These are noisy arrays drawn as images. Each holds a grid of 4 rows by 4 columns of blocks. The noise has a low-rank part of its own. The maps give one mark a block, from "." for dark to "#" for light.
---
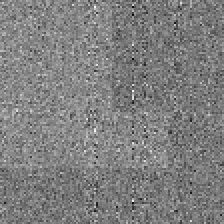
# # . .
# # . .
# # # .
. . . .
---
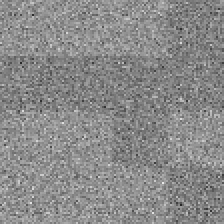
# # # .
. . . .
# # . #
# # # .
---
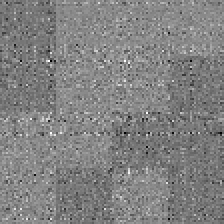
. # # #
. # # .
# # . .
# . # .
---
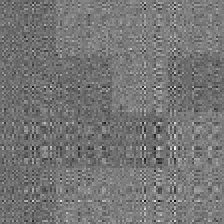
. # # #
. . # .
. . . #
. # # #
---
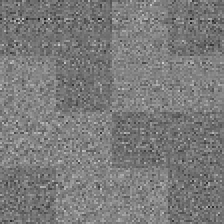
. . # .
# . # #
# # . .
. # # .
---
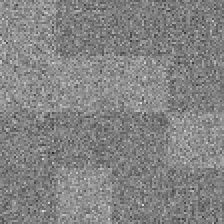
# . . .
# # # .
. . . #
. # . .
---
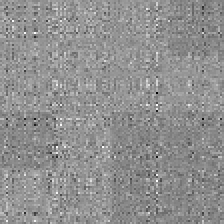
# # # .
# # # #
. # . .
# # . .
